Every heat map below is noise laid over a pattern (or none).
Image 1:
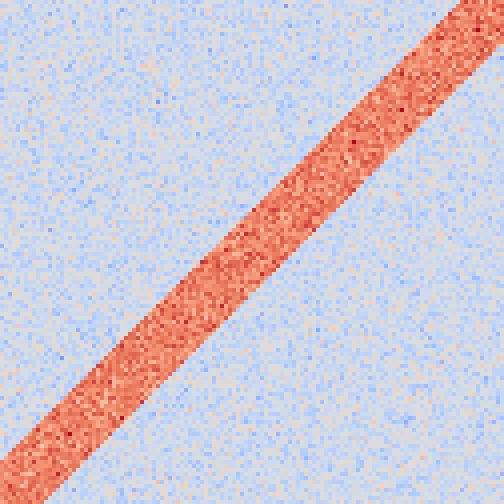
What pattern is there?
a diagonal band
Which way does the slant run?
bottom left to top right
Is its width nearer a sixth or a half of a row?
a sixth
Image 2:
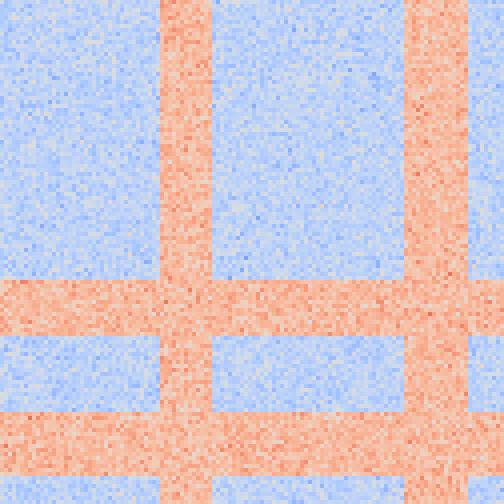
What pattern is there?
bands of rows crossing bands of columns
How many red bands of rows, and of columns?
2 and 2
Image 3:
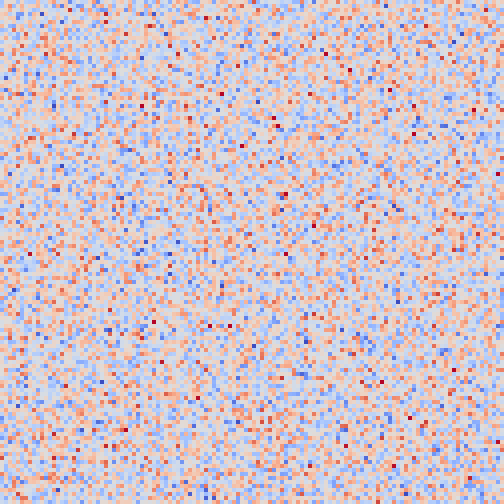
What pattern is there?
only noise
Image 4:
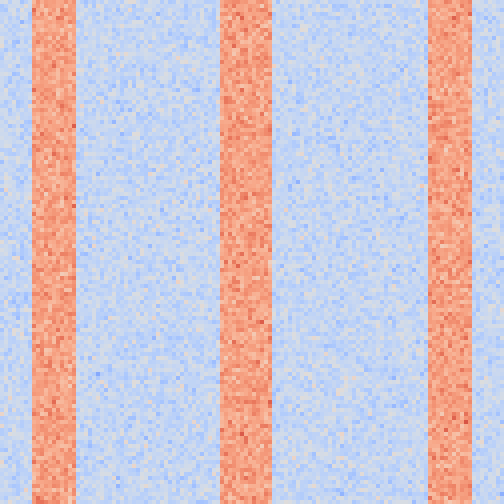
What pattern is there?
bands of columns
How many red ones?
3
